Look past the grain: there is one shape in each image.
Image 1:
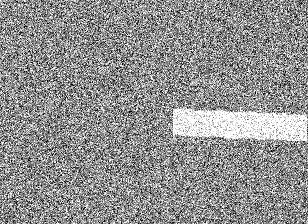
bar
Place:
middle right
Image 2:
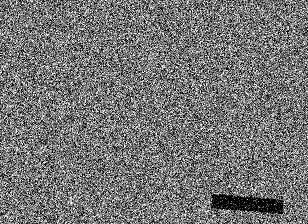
bar
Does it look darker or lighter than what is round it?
darker
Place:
bottom right
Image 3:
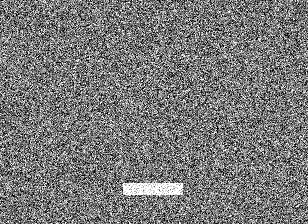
bar
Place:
bottom middle
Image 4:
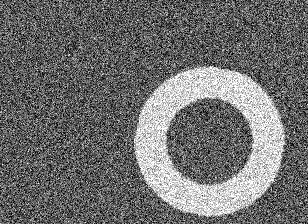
ring
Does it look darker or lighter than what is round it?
lighter
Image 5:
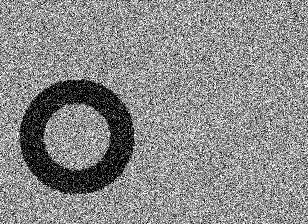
ring
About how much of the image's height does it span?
half
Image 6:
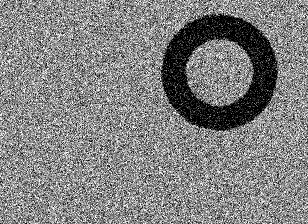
ring
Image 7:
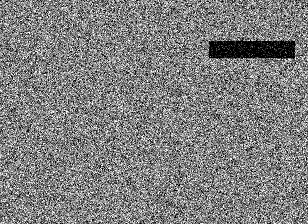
bar
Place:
top right
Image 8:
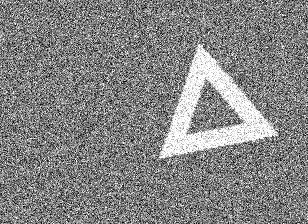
triangle frame
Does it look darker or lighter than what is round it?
lighter
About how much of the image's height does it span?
half
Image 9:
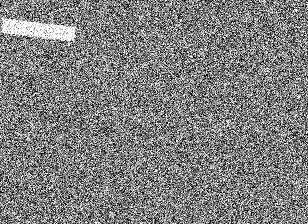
bar
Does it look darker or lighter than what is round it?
lighter
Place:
top left
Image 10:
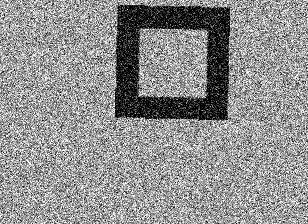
square frame
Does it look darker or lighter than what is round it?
darker
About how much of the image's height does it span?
half
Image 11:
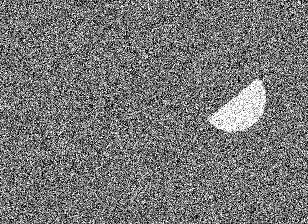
half disc
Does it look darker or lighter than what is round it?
lighter
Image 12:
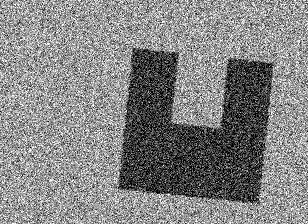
square with a notch
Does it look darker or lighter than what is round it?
darker
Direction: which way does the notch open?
up
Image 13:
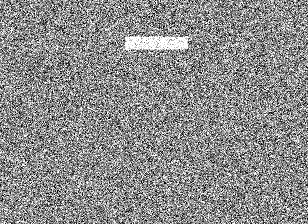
bar
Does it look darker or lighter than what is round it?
lighter
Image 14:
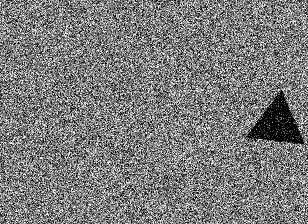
triangle
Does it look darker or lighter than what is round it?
darker
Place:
middle right
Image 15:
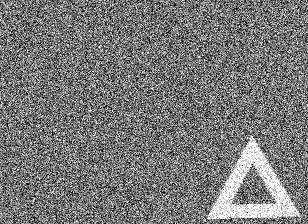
triangle frame
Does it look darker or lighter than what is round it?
lighter
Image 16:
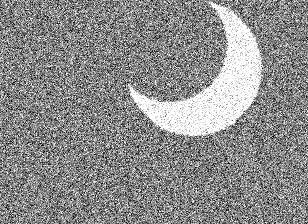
crescent
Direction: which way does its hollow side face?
up and left
